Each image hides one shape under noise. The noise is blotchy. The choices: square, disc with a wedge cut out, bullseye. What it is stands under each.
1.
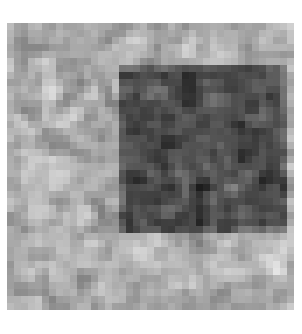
square
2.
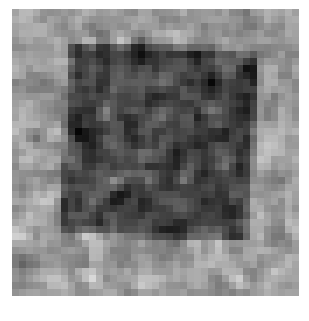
square
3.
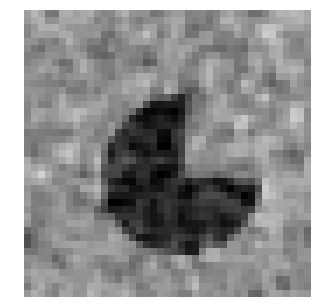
disc with a wedge cut out
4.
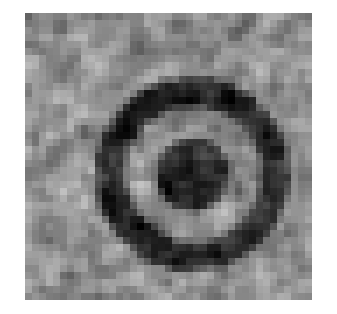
bullseye
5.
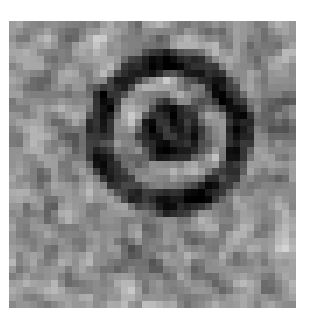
bullseye
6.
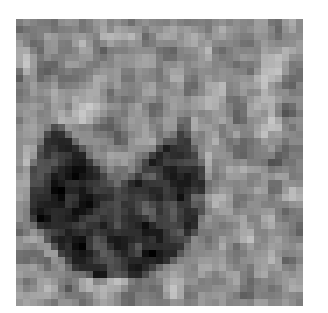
disc with a wedge cut out
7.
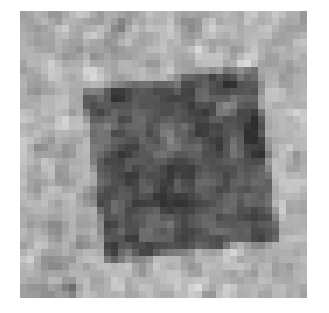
square
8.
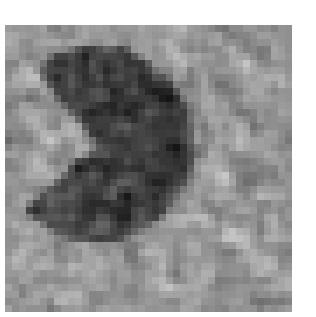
disc with a wedge cut out
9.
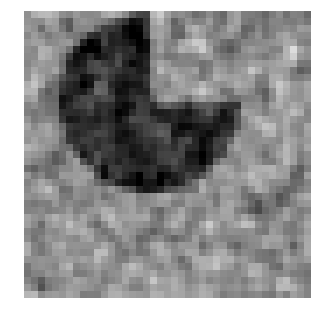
disc with a wedge cut out
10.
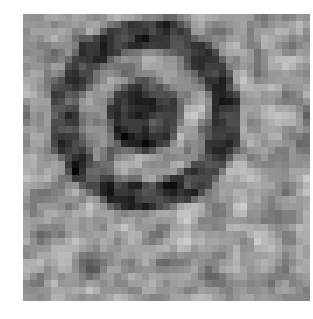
bullseye
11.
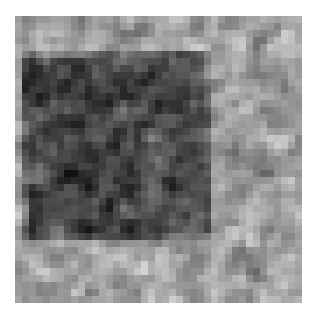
square
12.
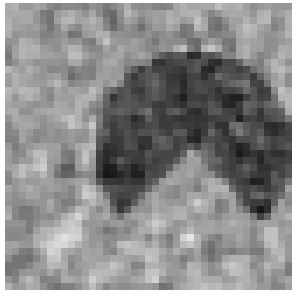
disc with a wedge cut out
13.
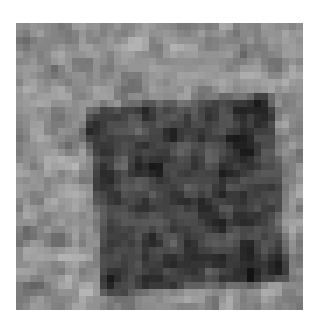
square
